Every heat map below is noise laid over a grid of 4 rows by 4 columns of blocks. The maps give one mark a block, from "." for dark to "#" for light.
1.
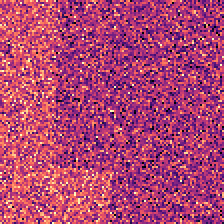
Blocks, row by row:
#...
#...
#...
##..
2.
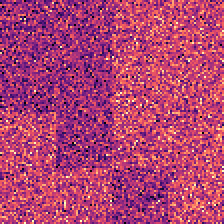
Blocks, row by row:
..##
..##
#.##
##.#
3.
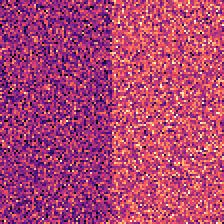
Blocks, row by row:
..##
..##
..##
..##
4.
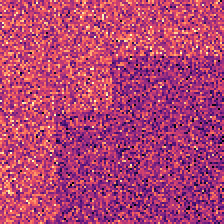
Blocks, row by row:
####
##..
#...
#...
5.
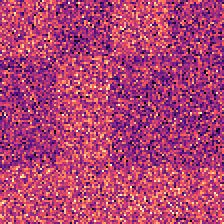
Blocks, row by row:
#.#.
.#..
.#..
####
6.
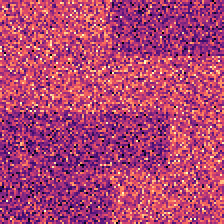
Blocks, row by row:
##..
####
...#
..##
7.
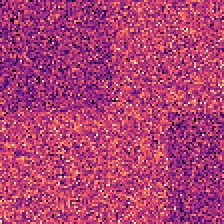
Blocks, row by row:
..##
..##
###.
###.
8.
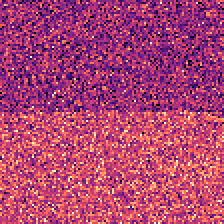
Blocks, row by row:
....
....
####
####
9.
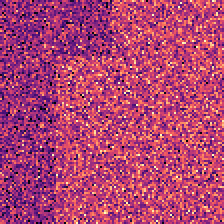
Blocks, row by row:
..##
.###
.###
.###
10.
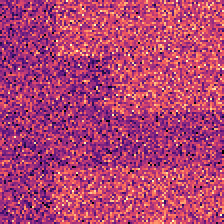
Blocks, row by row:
.###
..##
....
.###
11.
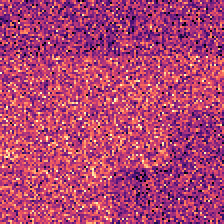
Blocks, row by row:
....
####
###.
##..
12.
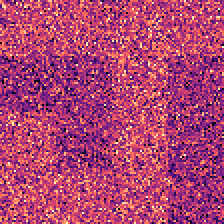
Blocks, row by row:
####
..#.
#.#.
###.
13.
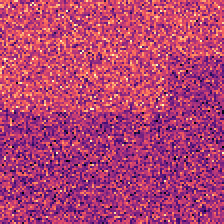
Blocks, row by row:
####
###.
....
....
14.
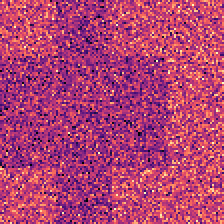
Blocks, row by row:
#.##
...#
...#
#.##
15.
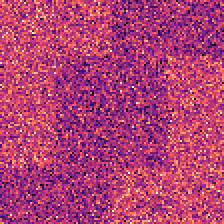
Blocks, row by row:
##..
#..#
#..#
..##
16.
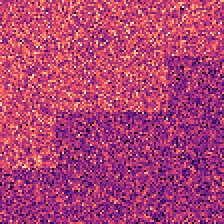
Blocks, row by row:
####
###.
#...
....
